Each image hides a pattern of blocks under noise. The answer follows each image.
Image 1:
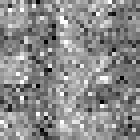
top and bottom mirror each other
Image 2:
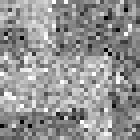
no symmetry
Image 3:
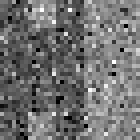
top and bottom mirror each other
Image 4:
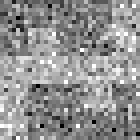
the same after a half turn
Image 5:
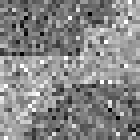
the same after a half turn
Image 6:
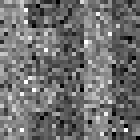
top and bottom mirror each other
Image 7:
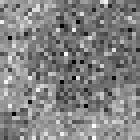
mirrored about the diagonal from the bottom left
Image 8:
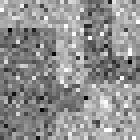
no symmetry
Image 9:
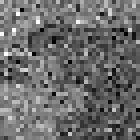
no symmetry
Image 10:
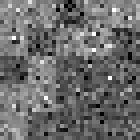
mirrored about the diagonal from the top left
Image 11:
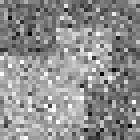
mirrored about the diagonal from the bottom left
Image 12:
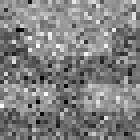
left and right mirror each other
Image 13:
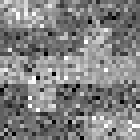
the same after a half turn
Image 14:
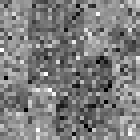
the same after a half turn
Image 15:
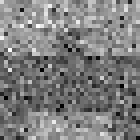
left and right mirror each other
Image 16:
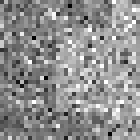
top and bottom mirror each other
